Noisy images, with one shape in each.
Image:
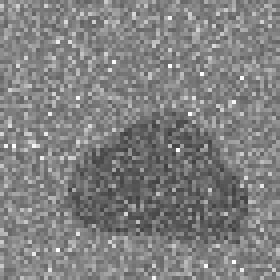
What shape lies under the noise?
cloud
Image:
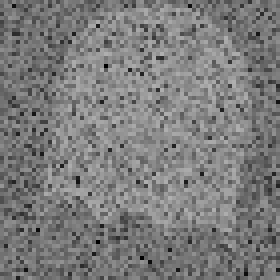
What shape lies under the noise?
ghost
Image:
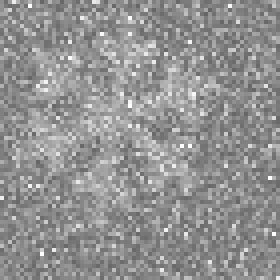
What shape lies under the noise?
snowflake
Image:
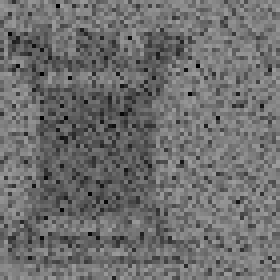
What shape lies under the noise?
chess rook
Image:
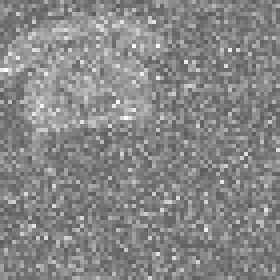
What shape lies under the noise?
telephone
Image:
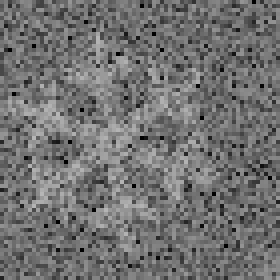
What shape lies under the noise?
snowflake
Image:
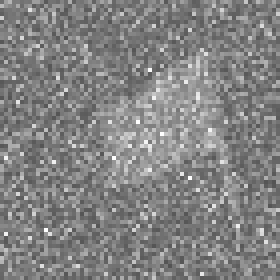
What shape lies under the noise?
flag
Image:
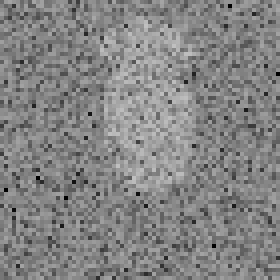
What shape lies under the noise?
footprint
